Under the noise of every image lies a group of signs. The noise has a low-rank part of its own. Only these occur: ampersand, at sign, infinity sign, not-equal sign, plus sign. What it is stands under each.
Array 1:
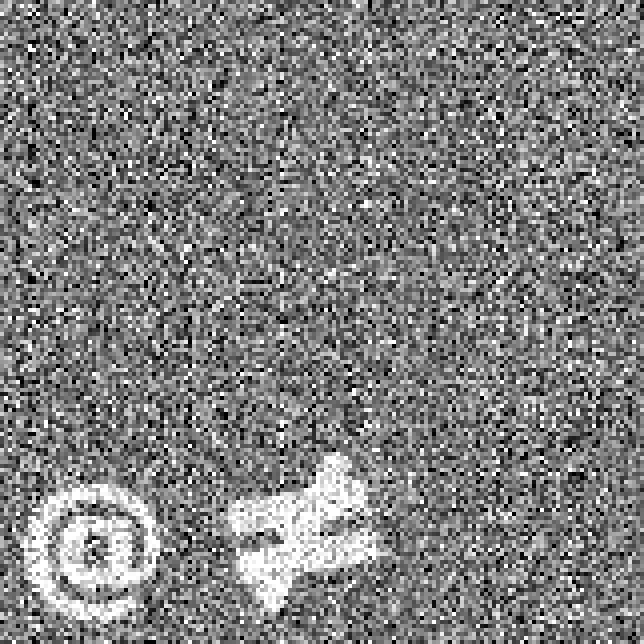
bottom left: light at sign; bottom middle: light not-equal sign
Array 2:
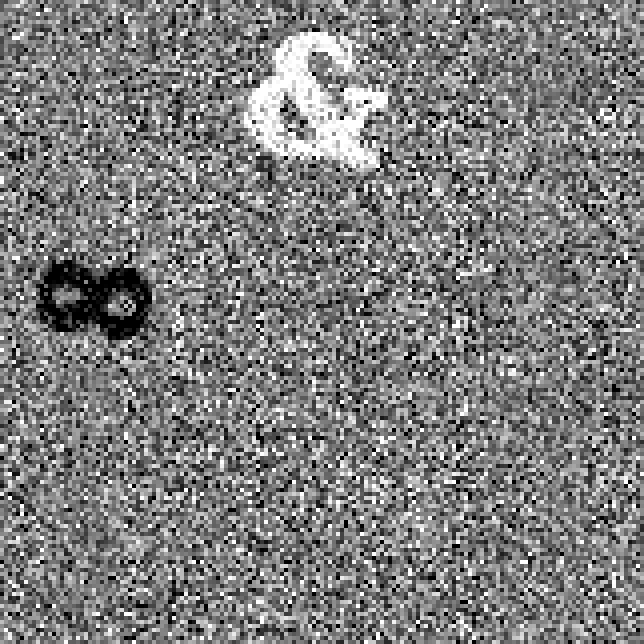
top middle: light ampersand; middle left: dark infinity sign
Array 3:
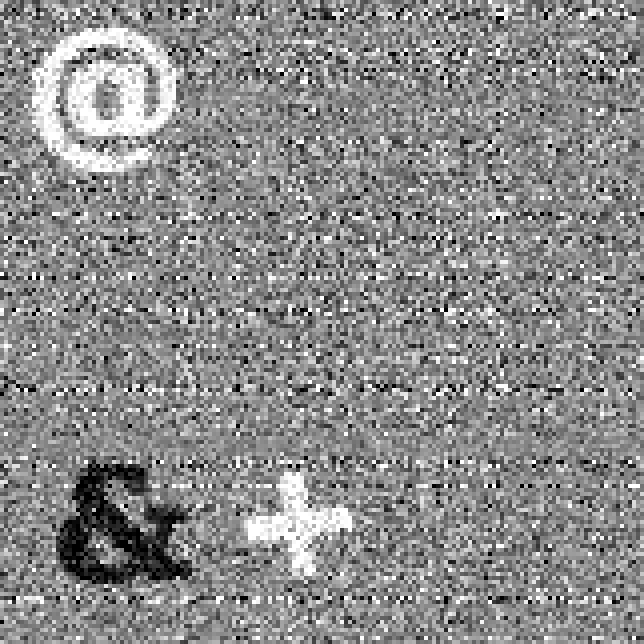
top left: light at sign; bottom left: dark ampersand; bottom middle: light plus sign
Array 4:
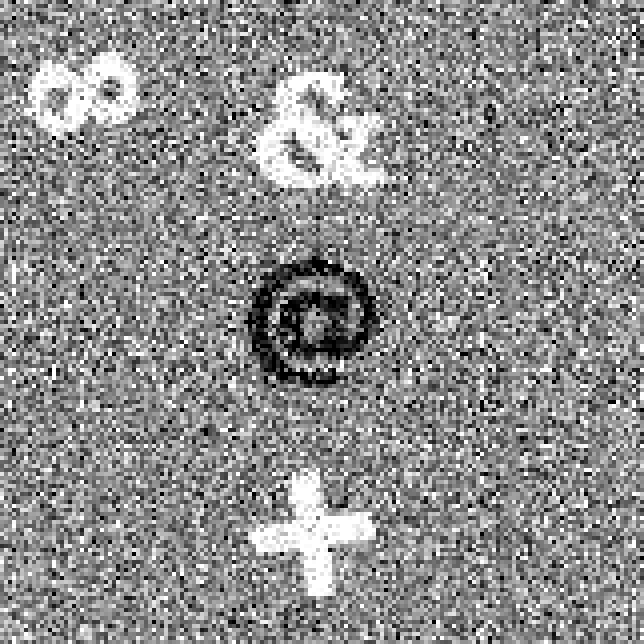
top left: light infinity sign; top middle: light ampersand; centre: dark at sign; bottom middle: light plus sign
